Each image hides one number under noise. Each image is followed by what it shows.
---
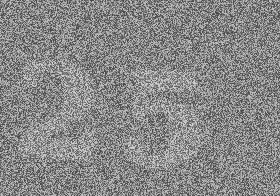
25
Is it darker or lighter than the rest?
lighter
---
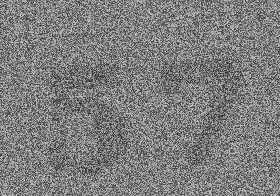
57
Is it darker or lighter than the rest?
darker
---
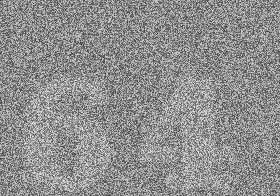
64
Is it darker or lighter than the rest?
lighter
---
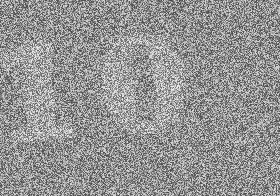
10
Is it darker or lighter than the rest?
lighter
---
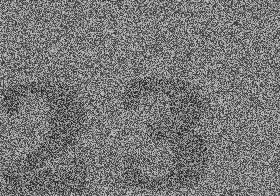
23
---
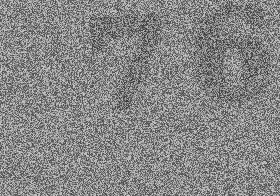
76
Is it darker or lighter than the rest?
darker
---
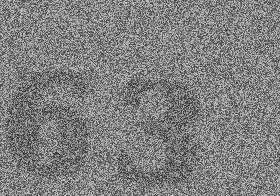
63
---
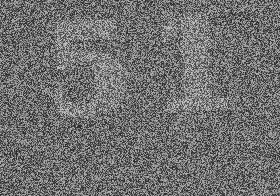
51
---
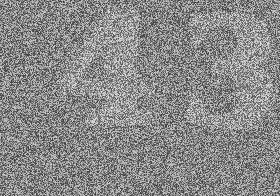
43
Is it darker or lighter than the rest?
lighter
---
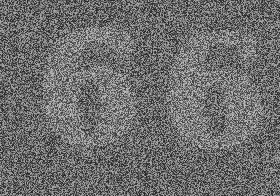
66
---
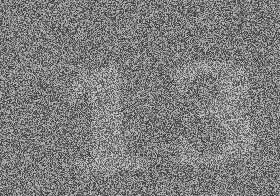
13
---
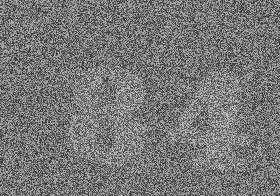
84
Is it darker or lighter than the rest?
lighter
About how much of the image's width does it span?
two thirds
